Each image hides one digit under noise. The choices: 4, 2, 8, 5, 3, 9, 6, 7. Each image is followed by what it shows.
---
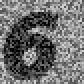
dark 6
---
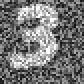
light 3
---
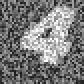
light 4
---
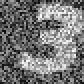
light 3
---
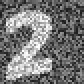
light 2
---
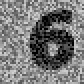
dark 6
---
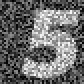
light 5
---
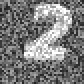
light 2
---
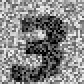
dark 3
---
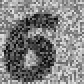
dark 6
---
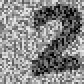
dark 2
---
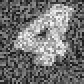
light 4
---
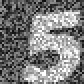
light 5
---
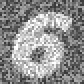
light 6
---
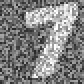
light 7
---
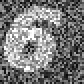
light 6
